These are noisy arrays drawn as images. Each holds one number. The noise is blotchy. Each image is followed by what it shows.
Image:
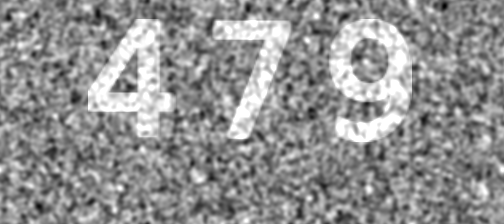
479
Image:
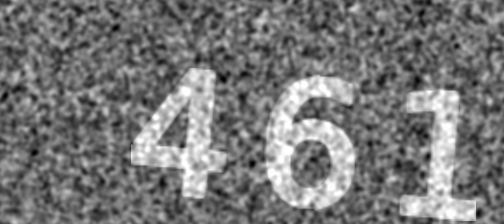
461
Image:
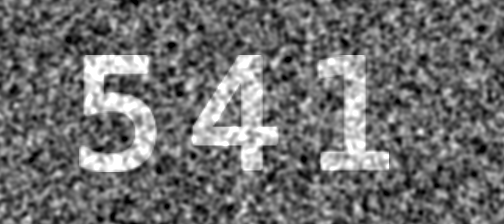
541
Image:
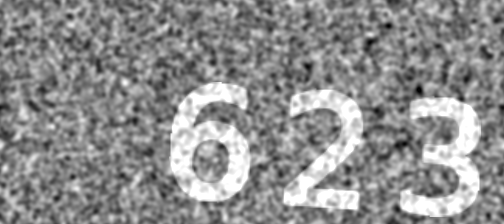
623
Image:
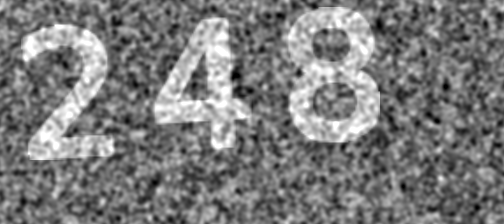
248
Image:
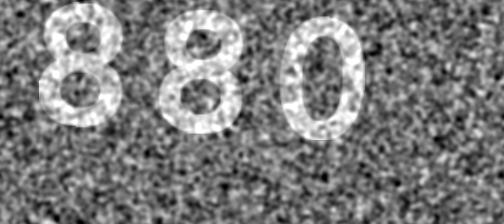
880
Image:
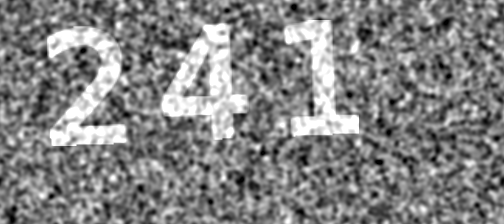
241
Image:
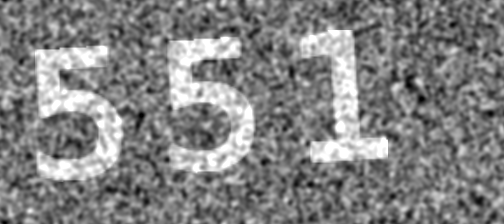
551
